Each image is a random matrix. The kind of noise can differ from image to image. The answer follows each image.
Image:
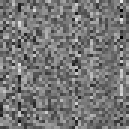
columns of uneven size
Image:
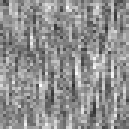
streaked along the columns
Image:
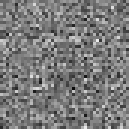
low rank plus noise
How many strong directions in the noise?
three or four
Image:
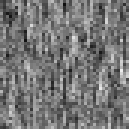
streaked along the columns
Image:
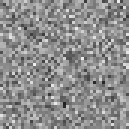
independent entries
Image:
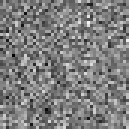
low rank plus noise
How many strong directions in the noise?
five to eight
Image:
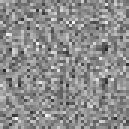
low rank plus noise
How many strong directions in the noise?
one
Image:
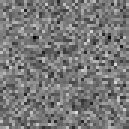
independent entries
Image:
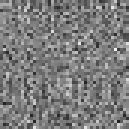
low rank plus noise
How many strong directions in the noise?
two
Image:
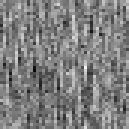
streaked along the columns
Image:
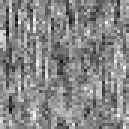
streaked along the columns
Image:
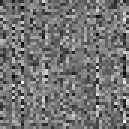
columns of uneven size
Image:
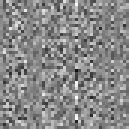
columns of uneven size
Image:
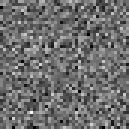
low rank plus noise
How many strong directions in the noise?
five to eight
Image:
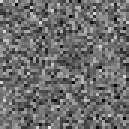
independent entries
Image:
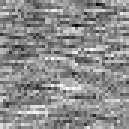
streaked along the rows
